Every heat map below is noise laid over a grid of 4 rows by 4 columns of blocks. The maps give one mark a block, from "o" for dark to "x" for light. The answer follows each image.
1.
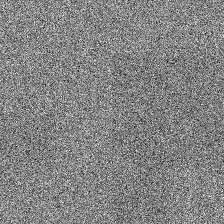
xxxx
xxoo
oxoo
xxox
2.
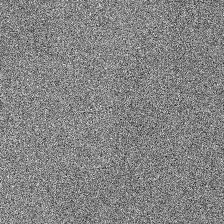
oxxo
xxoo
xxoo
xooo
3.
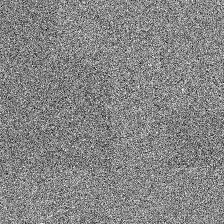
oxxx
ooxx
ooxo
xxxx
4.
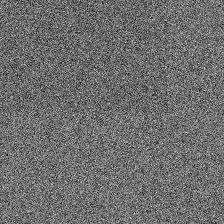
ooox
ooox
xxxx
xxxx
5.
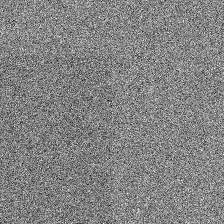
xxxx
ooxx
ooxx
ooxx
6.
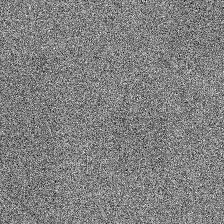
xxxo
oxxx
oxox
oxxx
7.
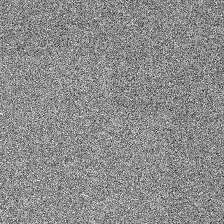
oooo
xxoo
xxxo
xxxo
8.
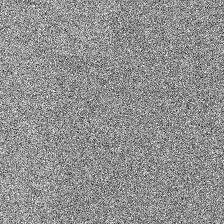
xxoo
xooo
xooo
xooo
